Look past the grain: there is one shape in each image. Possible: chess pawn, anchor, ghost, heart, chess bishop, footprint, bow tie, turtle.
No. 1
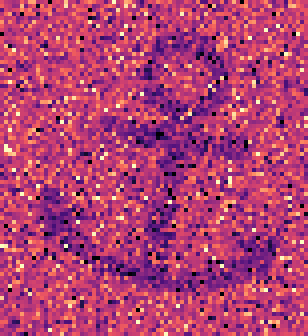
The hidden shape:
anchor
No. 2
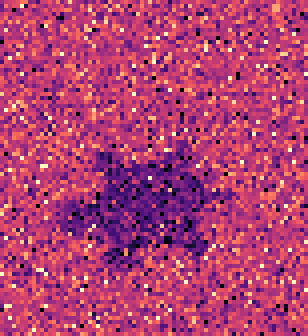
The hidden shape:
turtle
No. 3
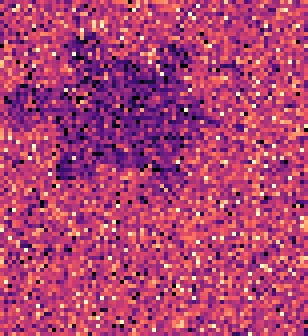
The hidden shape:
turtle
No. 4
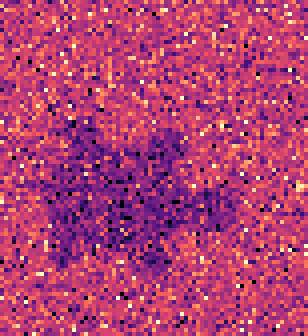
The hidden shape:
turtle
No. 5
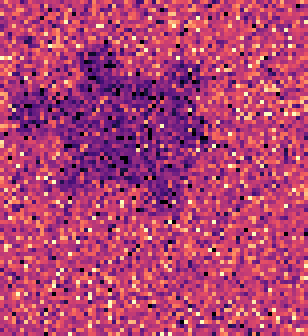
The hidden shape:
turtle
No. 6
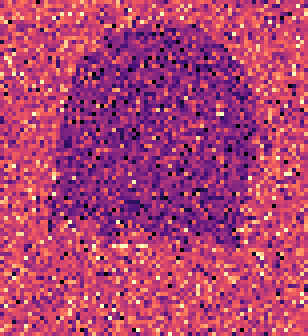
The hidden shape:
ghost
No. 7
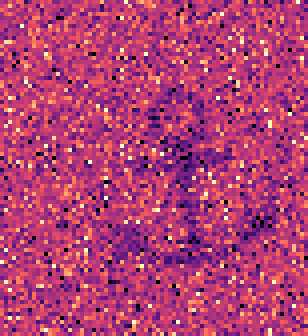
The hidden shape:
anchor
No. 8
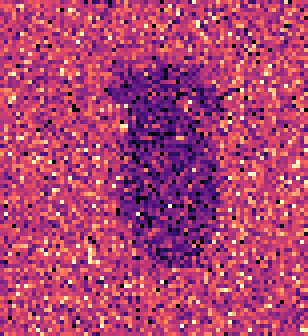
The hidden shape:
footprint
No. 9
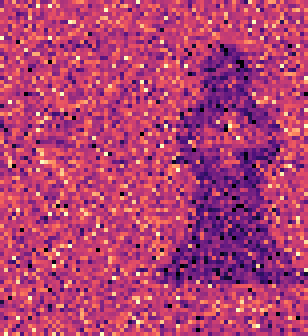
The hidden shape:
chess bishop
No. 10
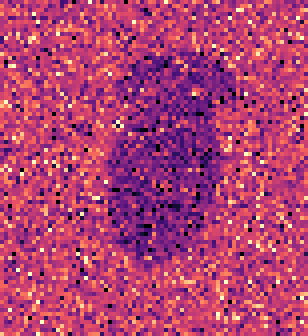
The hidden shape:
footprint
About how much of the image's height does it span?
two thirds
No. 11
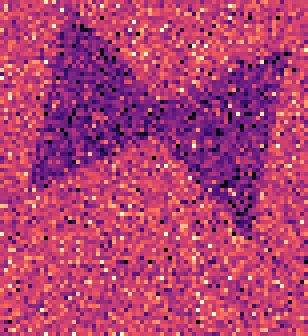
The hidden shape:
bow tie
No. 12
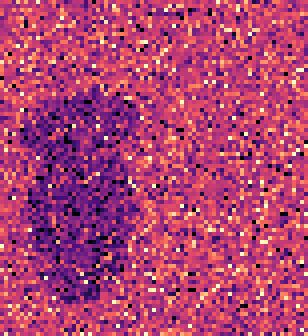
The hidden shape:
footprint
